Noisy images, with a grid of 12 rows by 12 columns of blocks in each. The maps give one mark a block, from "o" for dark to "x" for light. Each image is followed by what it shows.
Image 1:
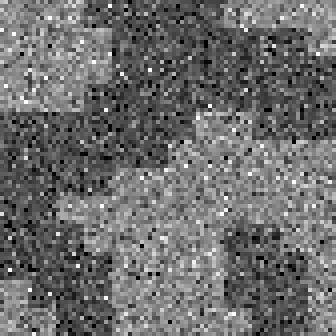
x x x o o o o o x x x x
x x x x o o o o o o o x
x x x x o o o o o o o o
x x x o o o o o o o o o
o o o o o o o x x o o o
o o o o o o x x x x x x
o o o o x x x x x x x x
o o x x x x x x x x x x
o o o x x x x x o o x x
o o o o x x x x o o o x
x o o o x x x x o o o x
x x o o x x x x x o o x
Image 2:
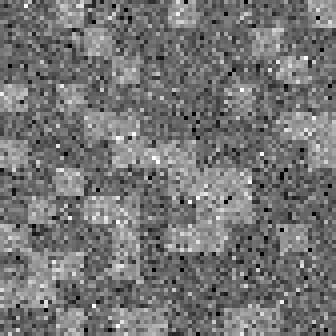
o o x o o o x o o o o x
o o o x o o o o o x o o
o o o o x o o o o o x o
x o x o o o o o x o o o
o o o x x o o o o o x x
x o o o x x x o o o o x
o o x o o o x x x o o o
o x o x x o o x x o o o
x o o o x o x x o o x o
o x x o x o o o o o o o
x x o o o o o o o o o o
o o x o x x o o x x o o
